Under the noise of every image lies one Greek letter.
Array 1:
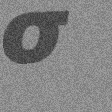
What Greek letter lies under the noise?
sigma
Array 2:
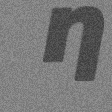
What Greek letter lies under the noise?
eta
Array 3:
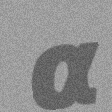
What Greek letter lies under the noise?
alpha
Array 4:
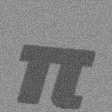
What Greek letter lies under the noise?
pi
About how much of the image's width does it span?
two thirds
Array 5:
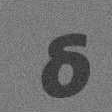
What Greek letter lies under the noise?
delta
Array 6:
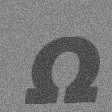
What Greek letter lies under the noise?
omega
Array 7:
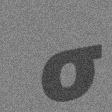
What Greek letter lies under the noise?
sigma
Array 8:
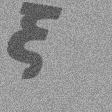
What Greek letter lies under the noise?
xi
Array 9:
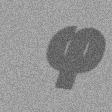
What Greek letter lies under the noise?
phi
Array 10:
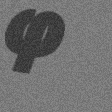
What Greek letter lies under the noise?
phi
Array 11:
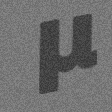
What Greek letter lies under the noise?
mu
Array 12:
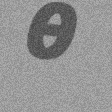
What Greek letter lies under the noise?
theta
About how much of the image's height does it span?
half
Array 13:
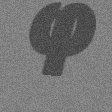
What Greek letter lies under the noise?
phi
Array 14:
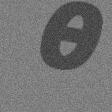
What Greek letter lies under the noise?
theta
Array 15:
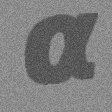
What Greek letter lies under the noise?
alpha
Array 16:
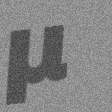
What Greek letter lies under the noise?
mu
